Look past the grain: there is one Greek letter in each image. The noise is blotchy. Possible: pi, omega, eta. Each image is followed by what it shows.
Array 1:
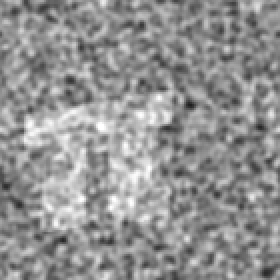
pi
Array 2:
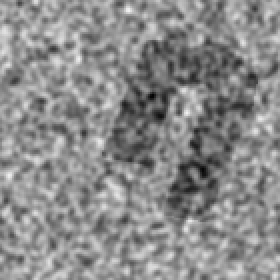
eta
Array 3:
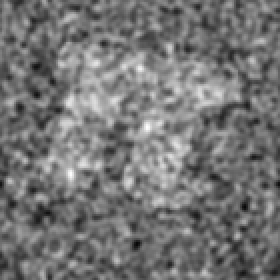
pi
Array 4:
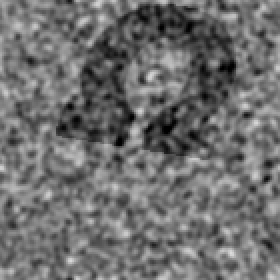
omega
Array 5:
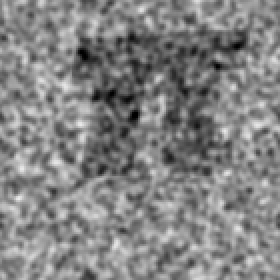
pi
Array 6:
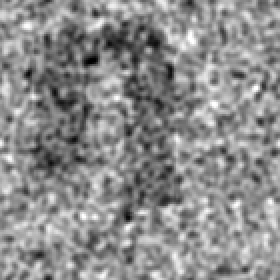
eta
